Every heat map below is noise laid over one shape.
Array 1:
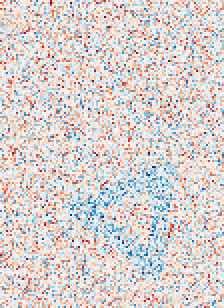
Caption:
blue triangle frame
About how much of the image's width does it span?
half
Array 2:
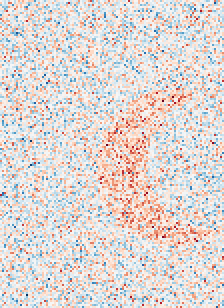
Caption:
red crescent
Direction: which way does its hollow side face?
right
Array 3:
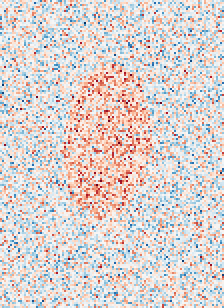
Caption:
red ellipse
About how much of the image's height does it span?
half
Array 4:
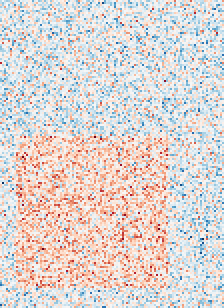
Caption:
red square
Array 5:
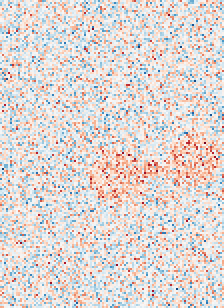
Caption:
red dumbbell
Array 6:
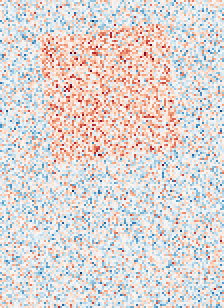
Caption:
red square
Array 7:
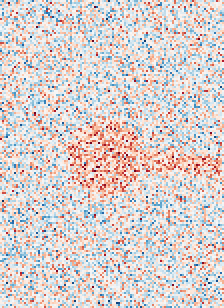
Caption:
red lollipop
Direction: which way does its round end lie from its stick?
left
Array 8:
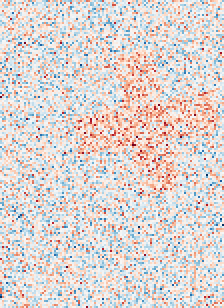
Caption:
red cross
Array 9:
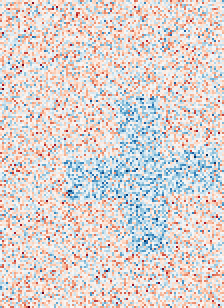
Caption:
blue cross
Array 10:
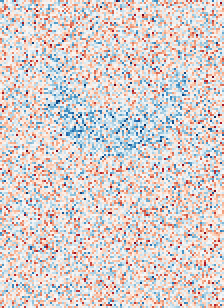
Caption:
blue crescent
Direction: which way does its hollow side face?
up
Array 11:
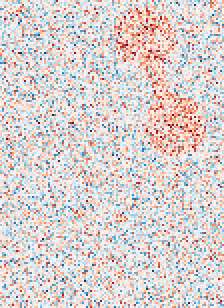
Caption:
red dumbbell
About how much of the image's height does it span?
half
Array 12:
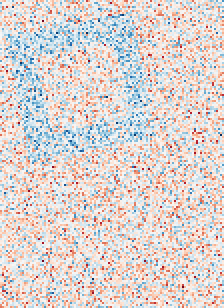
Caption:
blue square frame
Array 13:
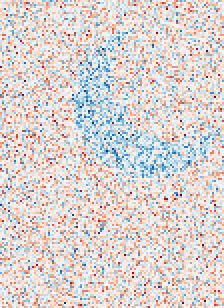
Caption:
blue crescent
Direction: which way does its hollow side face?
up and right
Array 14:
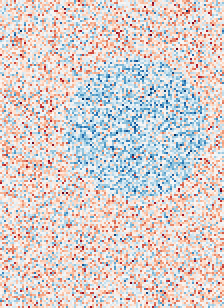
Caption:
blue disc
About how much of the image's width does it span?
two thirds
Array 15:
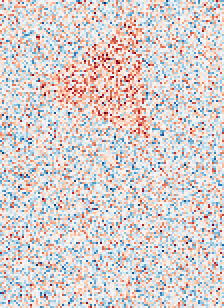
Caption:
red triangle
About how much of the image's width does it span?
half
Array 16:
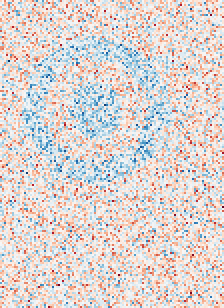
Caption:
blue bullseye
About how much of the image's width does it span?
two thirds
